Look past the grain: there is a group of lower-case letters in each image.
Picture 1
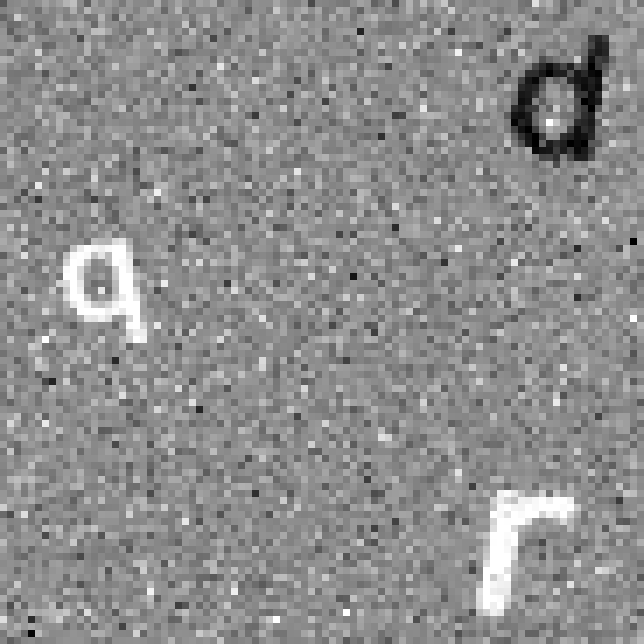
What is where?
top right: dark d; middle left: light q; bottom right: light r
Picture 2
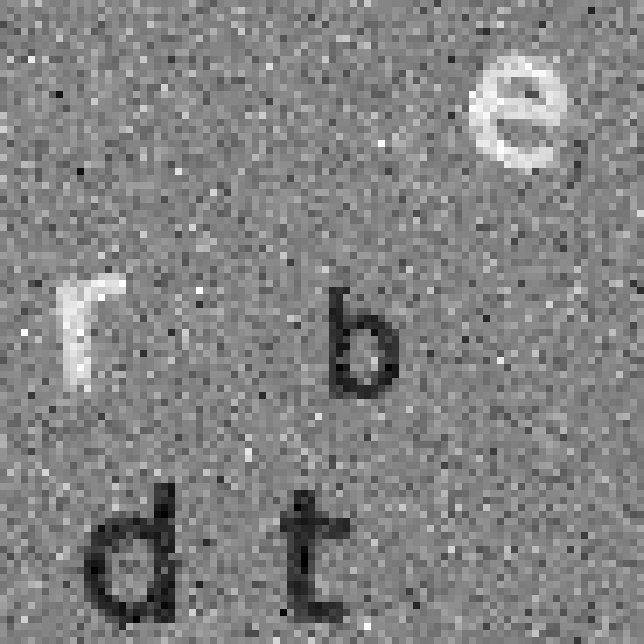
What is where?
top right: light e; middle left: light r; centre: dark b; bottom left: dark d; bottom middle: dark t
